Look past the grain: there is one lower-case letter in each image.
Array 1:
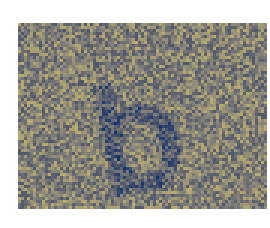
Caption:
dark b
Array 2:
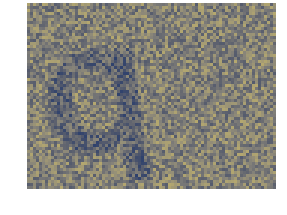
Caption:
dark q
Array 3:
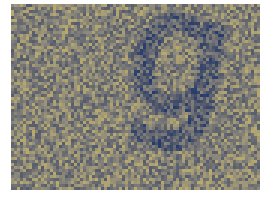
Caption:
dark g
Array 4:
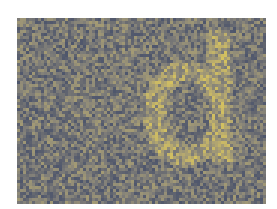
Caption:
light d
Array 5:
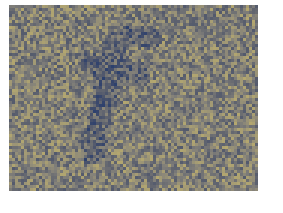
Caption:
dark f
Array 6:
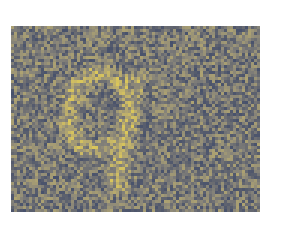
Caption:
light q
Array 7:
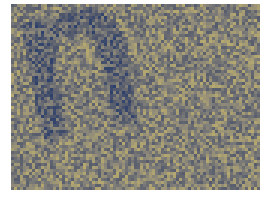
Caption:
dark n
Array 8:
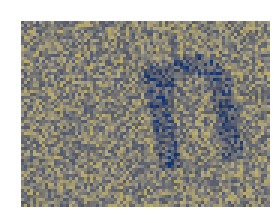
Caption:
dark n
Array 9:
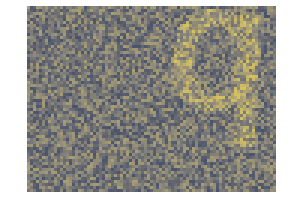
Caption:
light q
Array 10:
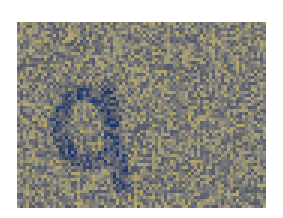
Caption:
dark q
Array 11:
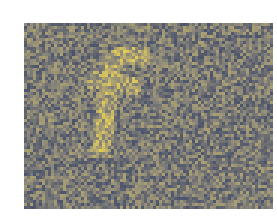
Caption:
light f
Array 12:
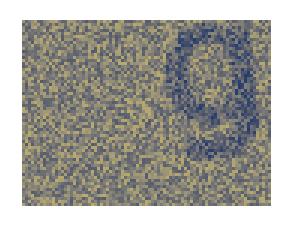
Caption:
dark g
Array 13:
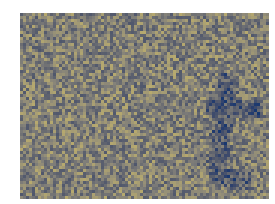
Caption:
dark t
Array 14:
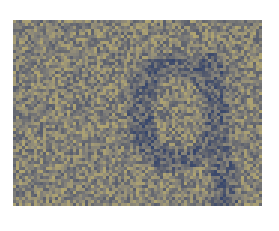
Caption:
dark q
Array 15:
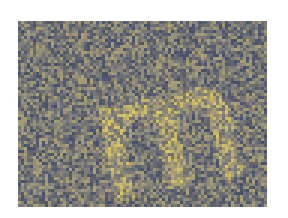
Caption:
light m
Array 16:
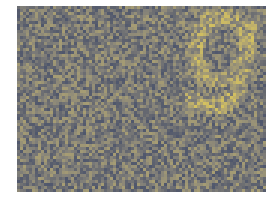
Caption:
light g
